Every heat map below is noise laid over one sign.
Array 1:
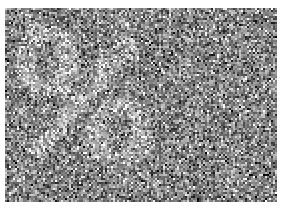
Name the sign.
percent sign
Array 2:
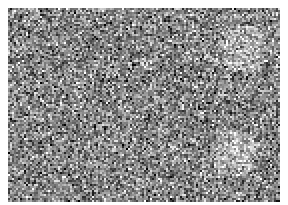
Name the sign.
colon
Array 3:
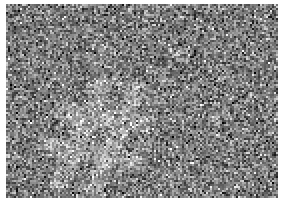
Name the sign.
hash sign
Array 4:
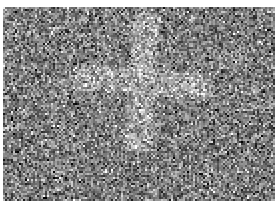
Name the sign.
plus sign
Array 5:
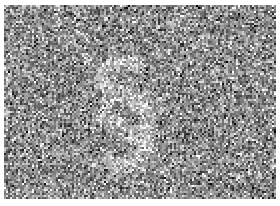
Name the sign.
section sign
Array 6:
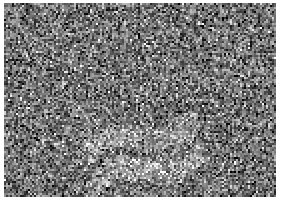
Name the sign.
approximately sign
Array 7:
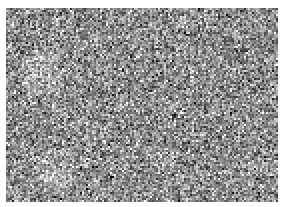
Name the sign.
colon
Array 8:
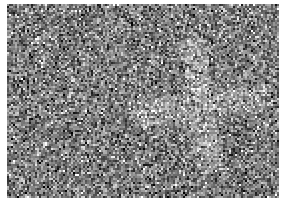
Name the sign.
plus sign
